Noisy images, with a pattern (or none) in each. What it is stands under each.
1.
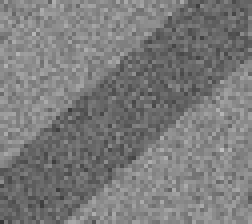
a diagonal band
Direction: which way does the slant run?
bottom left to top right
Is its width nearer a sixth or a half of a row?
a half
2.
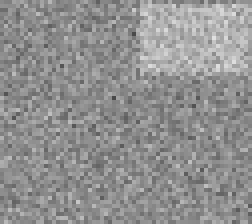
one block
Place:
top right
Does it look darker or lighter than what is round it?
lighter
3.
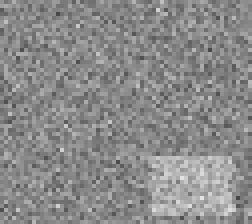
one block
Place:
bottom right
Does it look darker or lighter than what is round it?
lighter
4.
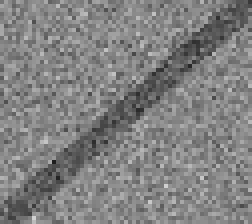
a diagonal band
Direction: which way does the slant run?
bottom left to top right
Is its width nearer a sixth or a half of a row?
a sixth
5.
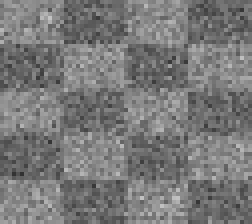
a checkerboard
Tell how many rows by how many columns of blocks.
5 by 4
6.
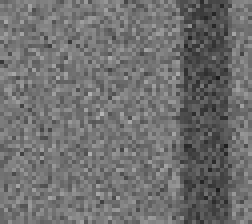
one band of columns
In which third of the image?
right
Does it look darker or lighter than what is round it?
darker
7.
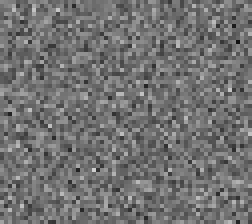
only noise
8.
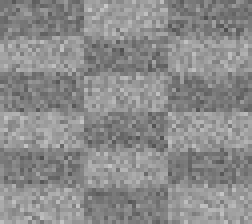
a checkerboard
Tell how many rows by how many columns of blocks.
6 by 3
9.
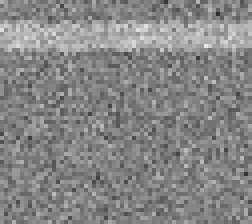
one band of rows
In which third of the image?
top
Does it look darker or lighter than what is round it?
lighter
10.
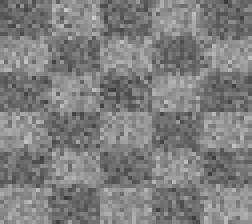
a checkerboard
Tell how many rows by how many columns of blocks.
6 by 5
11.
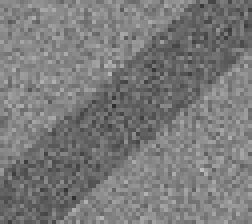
a diagonal band
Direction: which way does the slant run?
bottom left to top right
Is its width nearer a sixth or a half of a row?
a half
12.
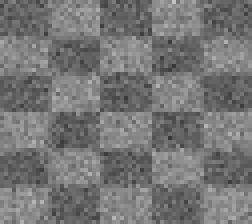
a checkerboard
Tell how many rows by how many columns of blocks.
6 by 5
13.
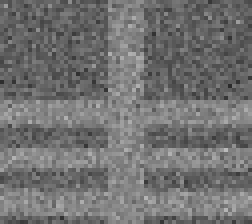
bands of rows crossing bands of columns
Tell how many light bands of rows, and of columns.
3 and 1
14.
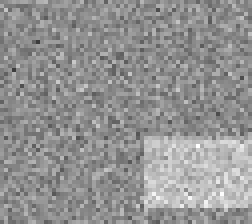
one block
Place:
bottom right
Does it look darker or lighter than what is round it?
lighter
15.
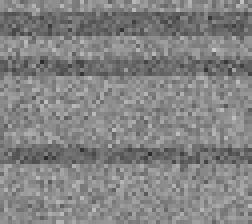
bands of rows
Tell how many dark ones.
3
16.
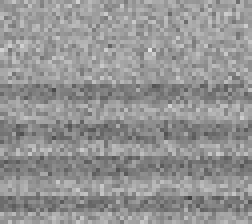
bands of rows
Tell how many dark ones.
4
